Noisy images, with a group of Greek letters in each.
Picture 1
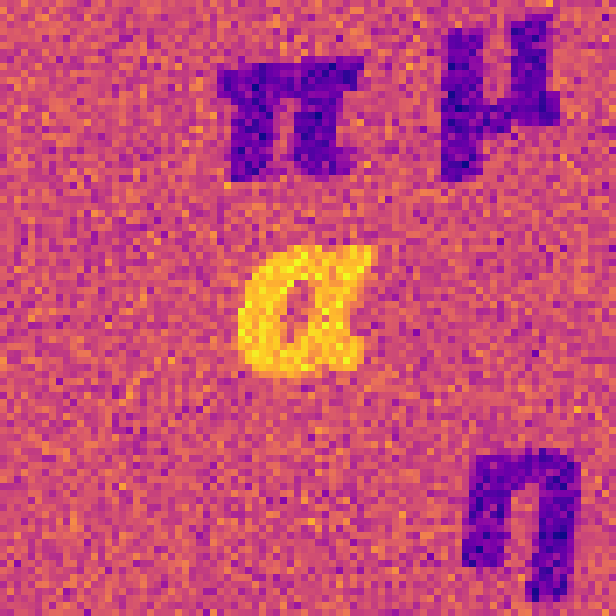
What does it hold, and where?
top middle: dark pi; top right: dark mu; centre: light alpha; bottom right: dark eta
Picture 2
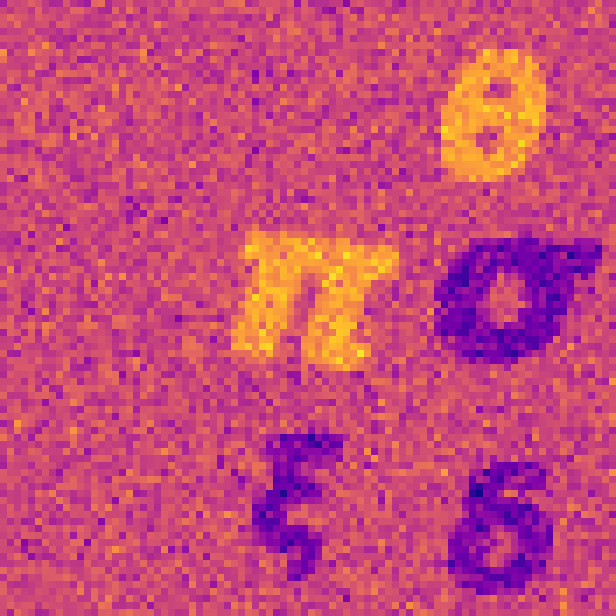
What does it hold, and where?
top right: light theta; centre: light pi; middle right: dark sigma; bottom middle: dark xi; bottom right: dark delta
